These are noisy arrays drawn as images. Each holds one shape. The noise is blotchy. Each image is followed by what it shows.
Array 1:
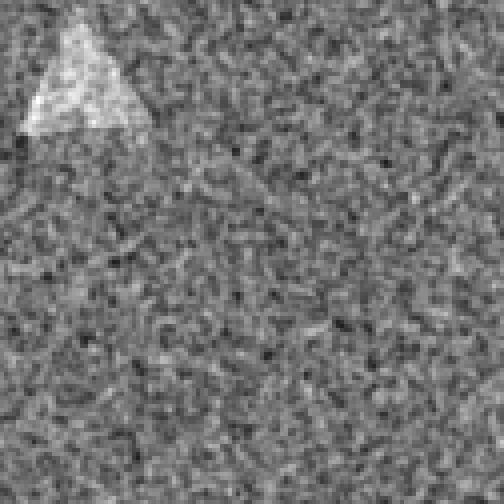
triangle
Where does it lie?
top left
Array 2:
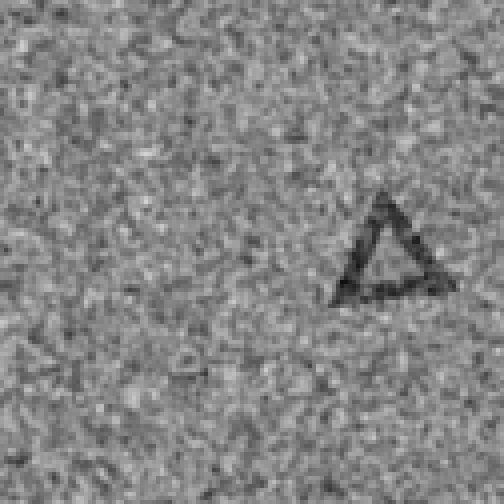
triangle frame
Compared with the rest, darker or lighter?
darker
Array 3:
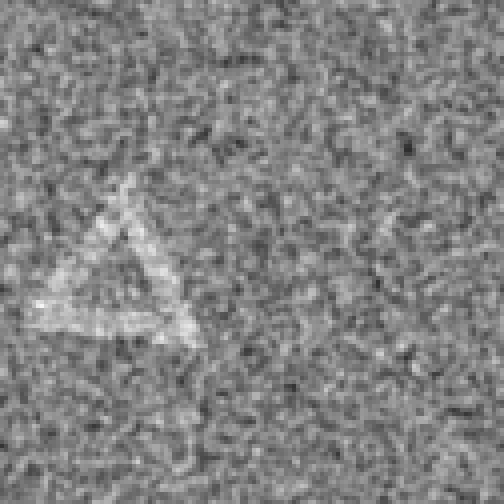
triangle frame
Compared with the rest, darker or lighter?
lighter
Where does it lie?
middle left
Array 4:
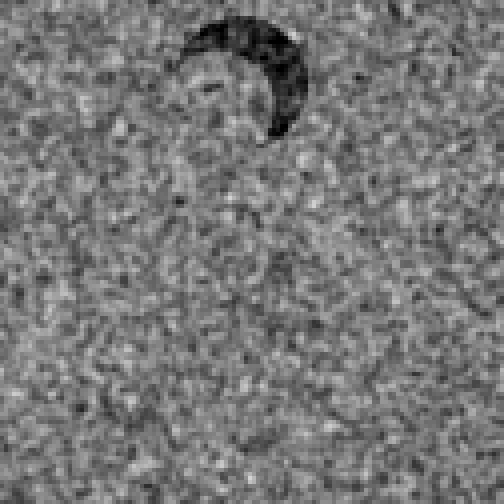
crescent
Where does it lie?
top middle
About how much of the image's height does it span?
a quarter
